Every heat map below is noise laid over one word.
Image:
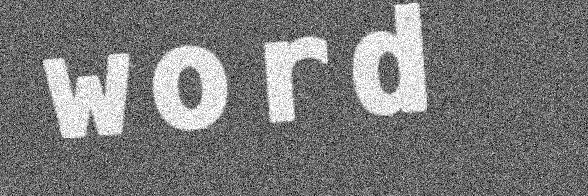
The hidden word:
word
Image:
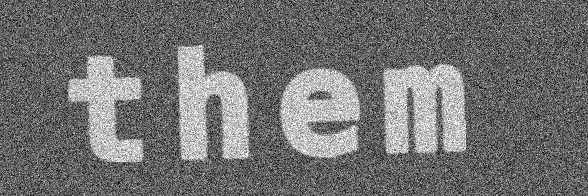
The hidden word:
them
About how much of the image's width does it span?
two thirds
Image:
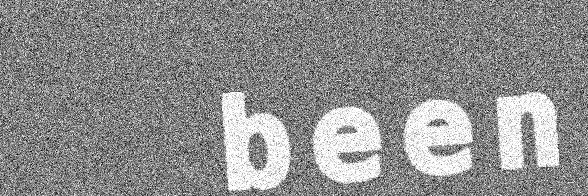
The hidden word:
been
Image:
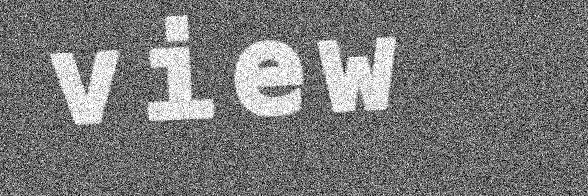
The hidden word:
view
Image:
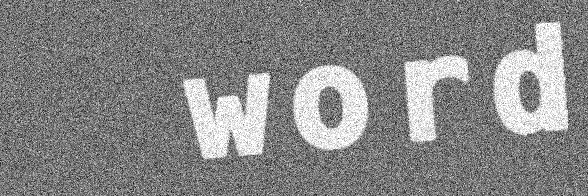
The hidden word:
word
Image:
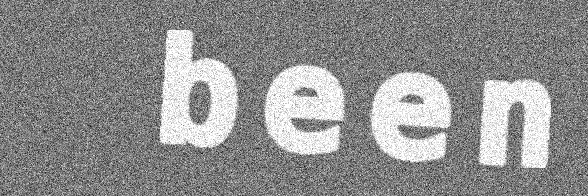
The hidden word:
been
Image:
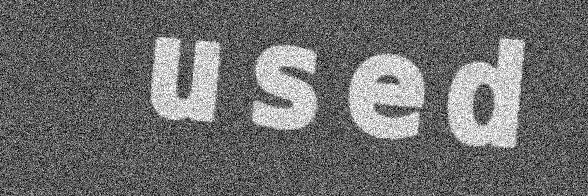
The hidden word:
used
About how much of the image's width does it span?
two thirds
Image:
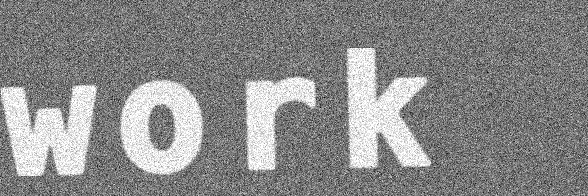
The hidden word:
work
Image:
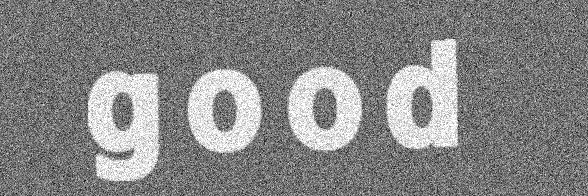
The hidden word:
good
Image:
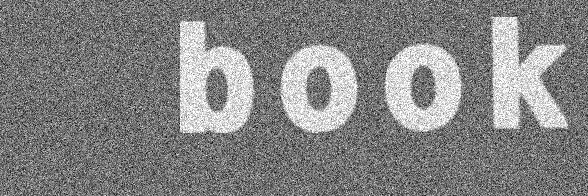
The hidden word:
book
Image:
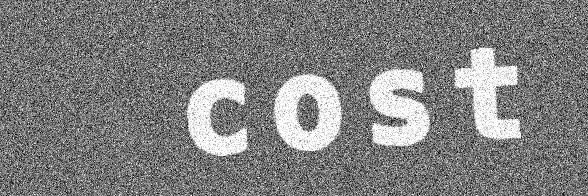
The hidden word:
cost
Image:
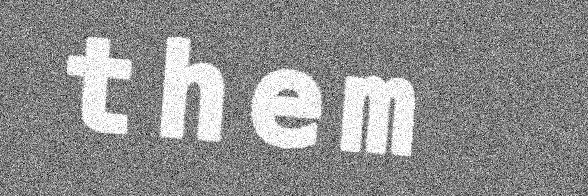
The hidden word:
them
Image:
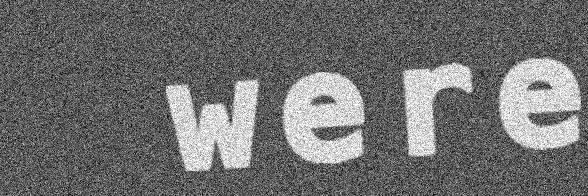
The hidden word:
were
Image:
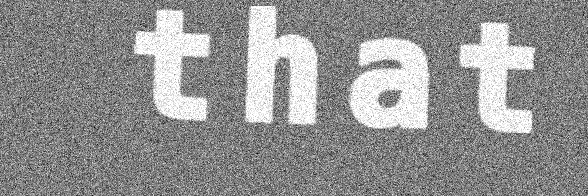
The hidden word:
that
